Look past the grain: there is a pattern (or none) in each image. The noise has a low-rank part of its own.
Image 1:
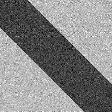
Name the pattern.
a diagonal band
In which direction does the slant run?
top left to bottom right
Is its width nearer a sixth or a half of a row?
a half
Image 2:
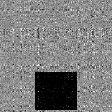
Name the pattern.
one block
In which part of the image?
bottom middle
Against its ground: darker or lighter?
darker
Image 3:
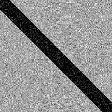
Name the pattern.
a diagonal band
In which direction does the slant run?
top left to bottom right
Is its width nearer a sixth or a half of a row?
a sixth
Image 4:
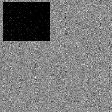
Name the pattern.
one block
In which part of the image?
top left
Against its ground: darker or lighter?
darker
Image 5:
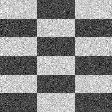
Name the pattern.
a checkerboard
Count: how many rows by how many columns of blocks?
6 by 3
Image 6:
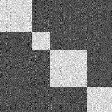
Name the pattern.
blocks along the diagonal
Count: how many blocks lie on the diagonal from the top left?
4
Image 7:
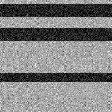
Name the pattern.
bands of rows
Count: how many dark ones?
3
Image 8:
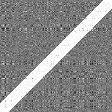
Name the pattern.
a diagonal band
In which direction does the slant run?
bottom left to top right
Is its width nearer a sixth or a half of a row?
a sixth
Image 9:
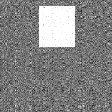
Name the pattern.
one block
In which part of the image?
top middle
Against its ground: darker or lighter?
lighter
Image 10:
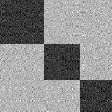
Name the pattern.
blocks along the diagonal
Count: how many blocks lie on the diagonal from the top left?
3
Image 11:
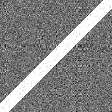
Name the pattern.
a diagonal band
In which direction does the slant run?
bottom left to top right
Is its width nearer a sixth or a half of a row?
a sixth
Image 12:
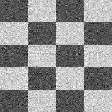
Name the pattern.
a checkerboard
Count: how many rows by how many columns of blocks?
5 by 4
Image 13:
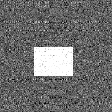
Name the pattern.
one block
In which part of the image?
centre
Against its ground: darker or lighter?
lighter
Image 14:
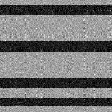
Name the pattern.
bands of rows
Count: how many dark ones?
4
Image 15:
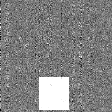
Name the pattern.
one block
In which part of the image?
bottom middle
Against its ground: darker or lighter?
lighter
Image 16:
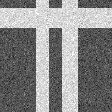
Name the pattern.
bands of rows crossing bands of columns
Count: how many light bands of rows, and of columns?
1 and 2
